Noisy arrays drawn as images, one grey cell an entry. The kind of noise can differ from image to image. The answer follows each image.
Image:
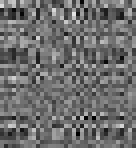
low rank plus noise
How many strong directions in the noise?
one
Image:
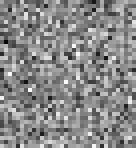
independent entries
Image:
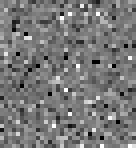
heavy tails
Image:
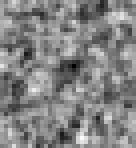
blotchy
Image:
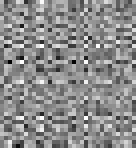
low rank plus noise
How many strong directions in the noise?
one
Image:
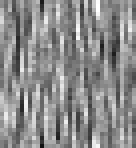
streaked along the columns
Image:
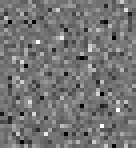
heavy tails
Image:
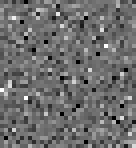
heavy tails
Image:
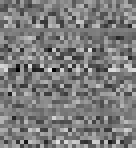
rows of uneven size
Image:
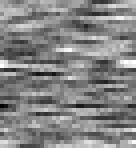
streaked along the rows
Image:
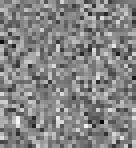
low rank plus noise
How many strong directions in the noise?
five to eight
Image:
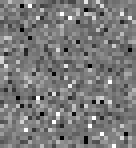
heavy tails
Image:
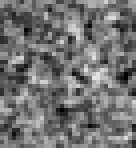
blotchy
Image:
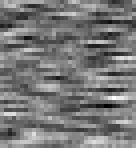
streaked along the rows
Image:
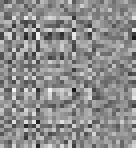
low rank plus noise
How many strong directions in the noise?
one
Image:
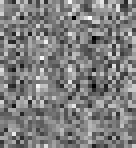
low rank plus noise
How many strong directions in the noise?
three or four
